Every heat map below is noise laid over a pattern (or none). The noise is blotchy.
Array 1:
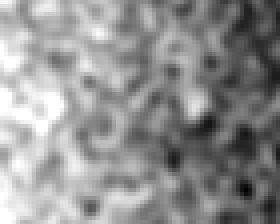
a smooth slope
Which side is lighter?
left
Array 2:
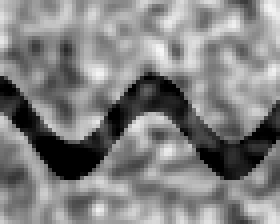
a wavy band
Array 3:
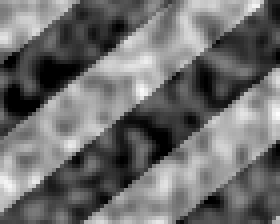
diagonal stripes
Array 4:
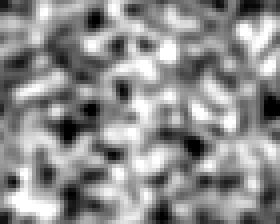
only noise
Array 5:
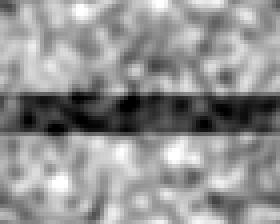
one horizontal stripe
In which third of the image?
middle
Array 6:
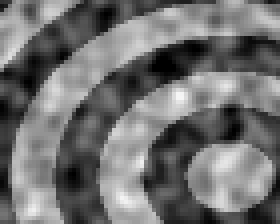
rings round one point
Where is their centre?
bottom right
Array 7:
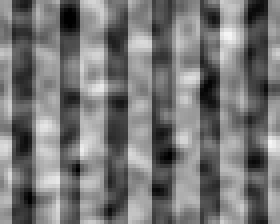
vertical stripes
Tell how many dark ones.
6
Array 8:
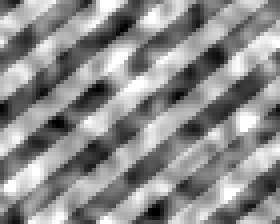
diagonal stripes
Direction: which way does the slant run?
bottom left to top right
